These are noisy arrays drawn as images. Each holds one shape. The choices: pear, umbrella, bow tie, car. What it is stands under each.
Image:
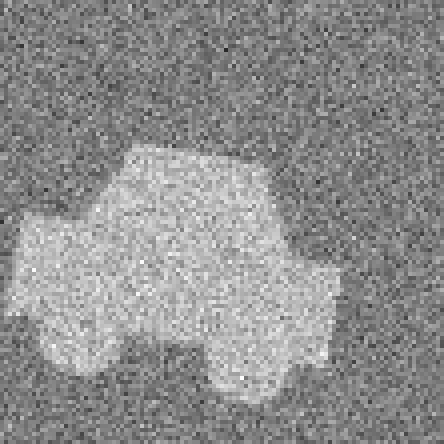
car
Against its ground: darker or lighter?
lighter
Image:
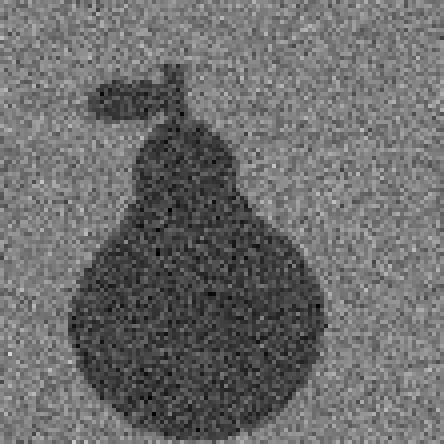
pear
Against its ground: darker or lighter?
darker
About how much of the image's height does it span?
nearly all
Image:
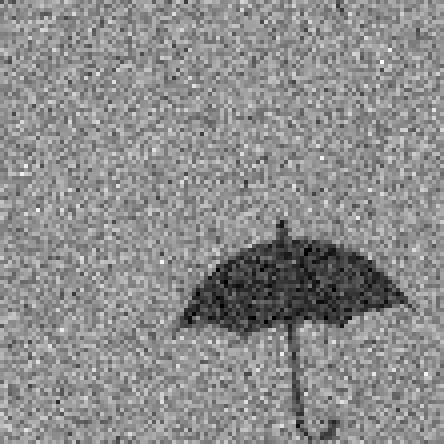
umbrella
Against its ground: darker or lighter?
darker
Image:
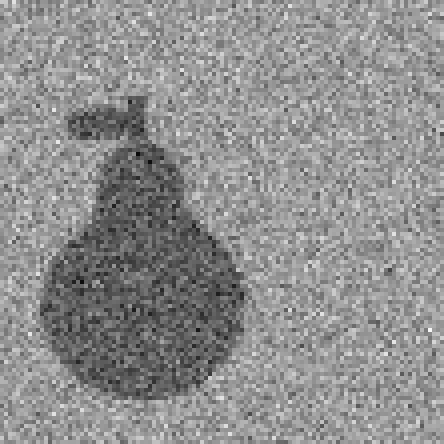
pear
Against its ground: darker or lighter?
darker
